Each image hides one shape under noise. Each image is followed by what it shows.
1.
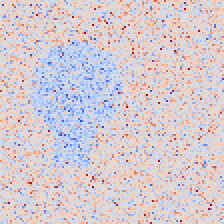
blue light bulb
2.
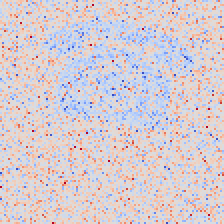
blue telephone
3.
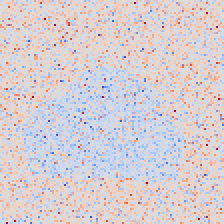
blue cloud
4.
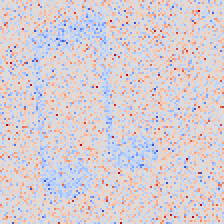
blue pair of musical notes
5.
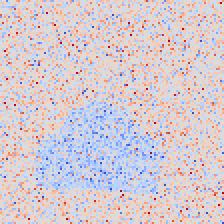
blue cloud
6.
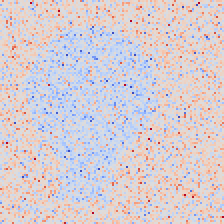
blue light bulb
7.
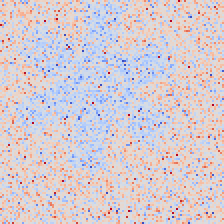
blue asterisk
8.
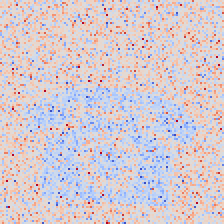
blue telephone
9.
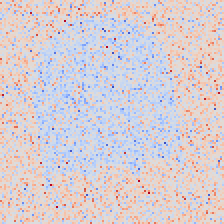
blue ghost
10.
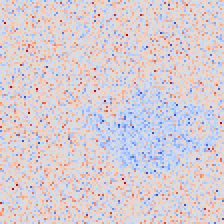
blue teapot
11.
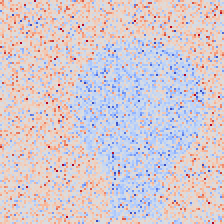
blue light bulb
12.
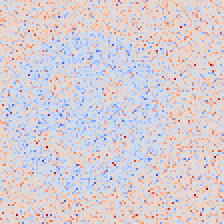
blue smiling face
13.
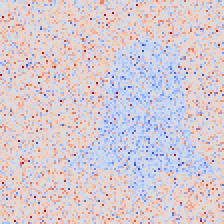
blue bell
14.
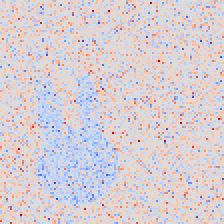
blue rabbit's head
